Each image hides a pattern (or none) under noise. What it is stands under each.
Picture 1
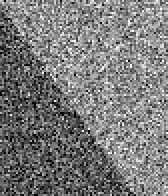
a sharp edge
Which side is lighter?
top right
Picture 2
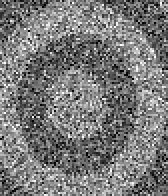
rings round one point
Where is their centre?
centre
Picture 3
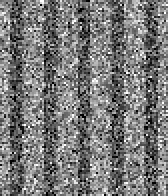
vertical stripes
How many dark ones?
5
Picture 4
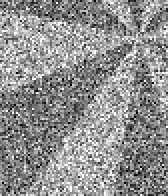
spokes from one point
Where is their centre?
top right
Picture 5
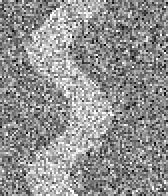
a wavy band
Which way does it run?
top to bottom
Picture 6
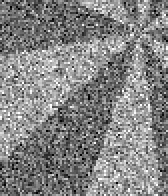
spokes from one point
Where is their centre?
top right
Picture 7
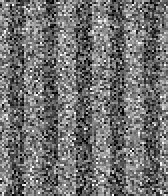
vertical stripes
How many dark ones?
5
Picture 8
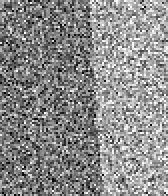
a sharp edge
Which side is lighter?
right
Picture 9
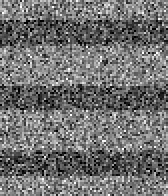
horizontal stripes
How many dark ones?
3
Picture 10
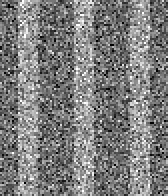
vertical stripes
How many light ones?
3
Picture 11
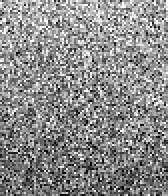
a smooth slope
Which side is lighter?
top
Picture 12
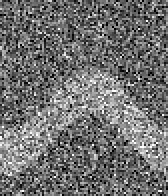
a wavy band
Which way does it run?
left to right
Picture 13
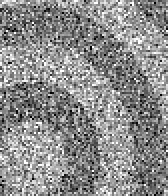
rings round one point
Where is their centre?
bottom left
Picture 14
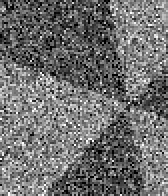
spokes from one point
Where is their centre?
middle right
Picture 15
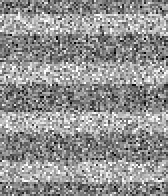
horizontal stripes
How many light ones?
4
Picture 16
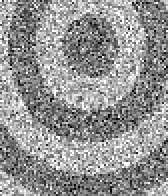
rings round one point
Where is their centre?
top middle
